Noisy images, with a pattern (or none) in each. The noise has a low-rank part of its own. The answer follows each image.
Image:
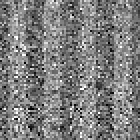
vertical stripes
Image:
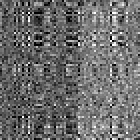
a sharp edge
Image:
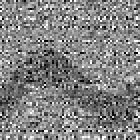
a wavy band
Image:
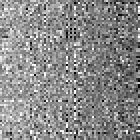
a smooth slope
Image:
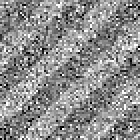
diagonal stripes
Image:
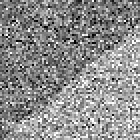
a sharp edge
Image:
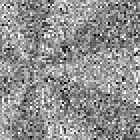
spokes from one point
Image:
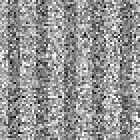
vertical stripes
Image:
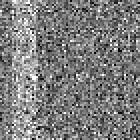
one vertical stripe
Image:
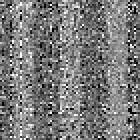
vertical stripes
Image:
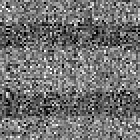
horizontal stripes
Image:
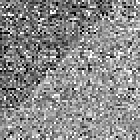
a sharp edge
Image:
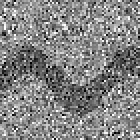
a wavy band
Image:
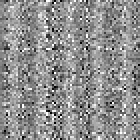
vertical stripes
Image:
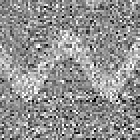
a wavy band
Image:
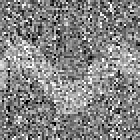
a wavy band
